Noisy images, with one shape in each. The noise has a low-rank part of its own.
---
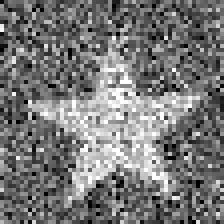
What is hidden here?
light star
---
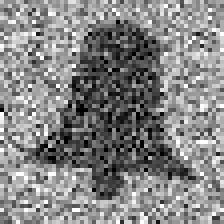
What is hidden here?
dark bell
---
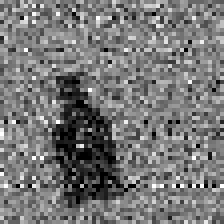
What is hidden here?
dark bottle
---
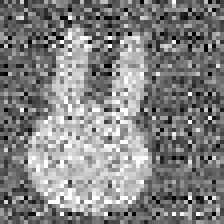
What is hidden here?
light rabbit's head
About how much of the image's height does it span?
nearly all
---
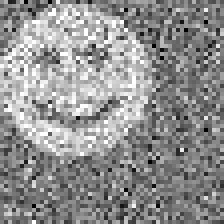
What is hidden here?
light smiling face
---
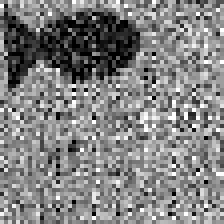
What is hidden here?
dark fish
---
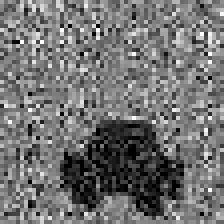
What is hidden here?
dark car
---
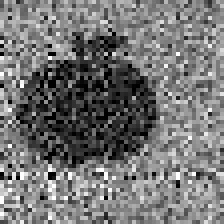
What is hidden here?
dark apple
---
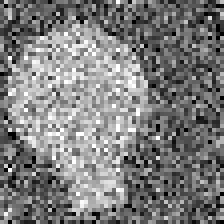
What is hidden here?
light light bulb
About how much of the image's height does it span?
nearly all
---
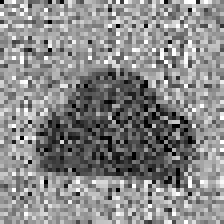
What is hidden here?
dark cloud
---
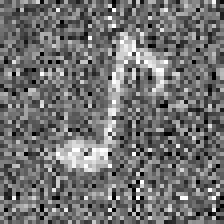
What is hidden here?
light musical note
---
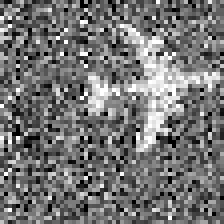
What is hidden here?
light airplane
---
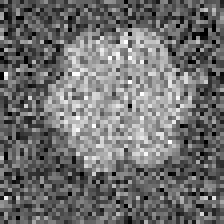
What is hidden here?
light flower
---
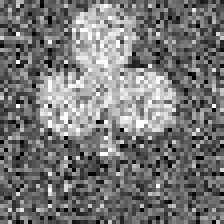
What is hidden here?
light club
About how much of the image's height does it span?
two thirds
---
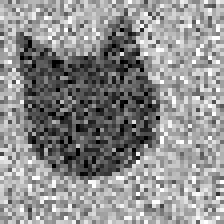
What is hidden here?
dark cat's head
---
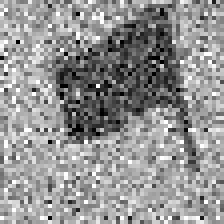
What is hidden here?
dark flag
